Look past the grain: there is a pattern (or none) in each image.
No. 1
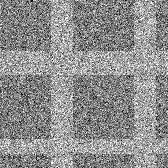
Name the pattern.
bands of rows crossing bands of columns
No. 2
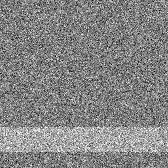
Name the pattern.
one band of rows
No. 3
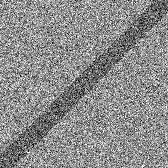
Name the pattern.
a diagonal band
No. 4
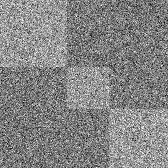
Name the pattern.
blocks along the diagonal
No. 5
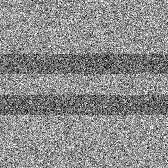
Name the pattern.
bands of rows
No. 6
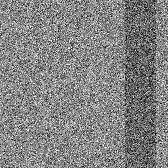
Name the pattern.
one band of columns
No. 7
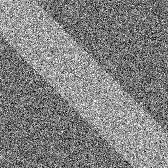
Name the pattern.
a diagonal band
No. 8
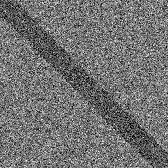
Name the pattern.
a diagonal band
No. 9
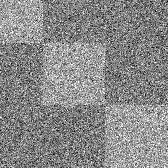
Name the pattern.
blocks along the diagonal
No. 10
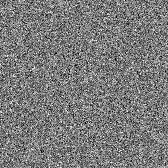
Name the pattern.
only noise
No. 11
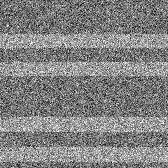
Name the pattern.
bands of rows
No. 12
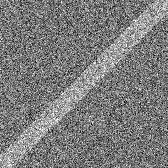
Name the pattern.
a diagonal band
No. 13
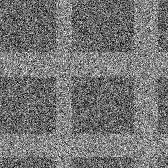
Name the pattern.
bands of rows crossing bands of columns
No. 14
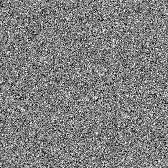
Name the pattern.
only noise
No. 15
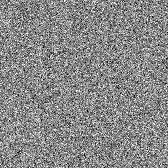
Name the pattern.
only noise
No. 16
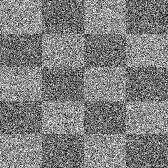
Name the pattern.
a checkerboard
